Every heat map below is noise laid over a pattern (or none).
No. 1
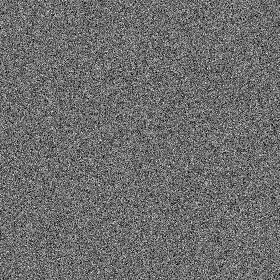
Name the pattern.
only noise
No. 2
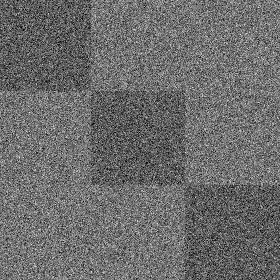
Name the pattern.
blocks along the diagonal
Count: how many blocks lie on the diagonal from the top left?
3
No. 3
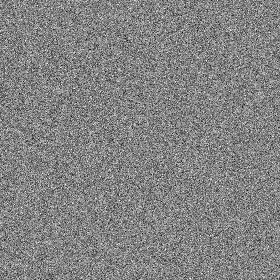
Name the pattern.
only noise
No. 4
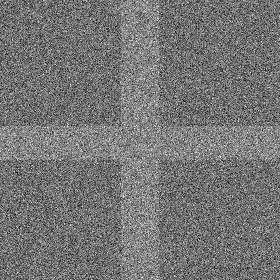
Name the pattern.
bands of rows crossing bands of columns
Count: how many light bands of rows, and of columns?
1 and 1
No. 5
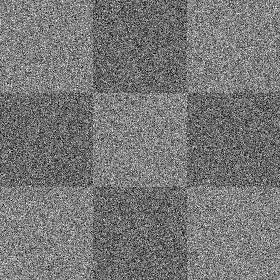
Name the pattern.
a checkerboard
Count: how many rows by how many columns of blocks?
3 by 3
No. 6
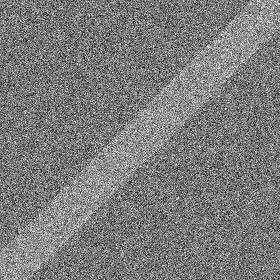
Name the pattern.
a diagonal band
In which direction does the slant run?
bottom left to top right
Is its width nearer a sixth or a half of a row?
a sixth
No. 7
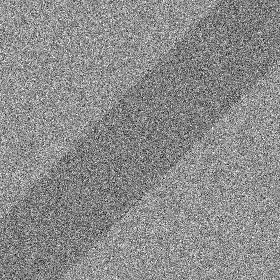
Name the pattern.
a diagonal band
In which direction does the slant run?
bottom left to top right
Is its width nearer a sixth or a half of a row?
a half
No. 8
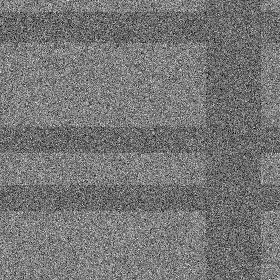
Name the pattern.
bands of rows crossing bands of columns
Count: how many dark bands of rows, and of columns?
3 and 1
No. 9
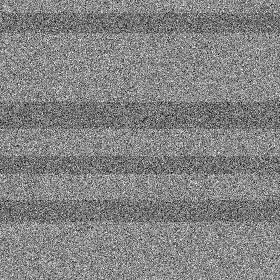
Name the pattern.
bands of rows
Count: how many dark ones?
4
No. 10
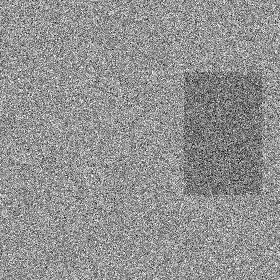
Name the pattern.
one block
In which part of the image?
middle right
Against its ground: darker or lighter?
darker
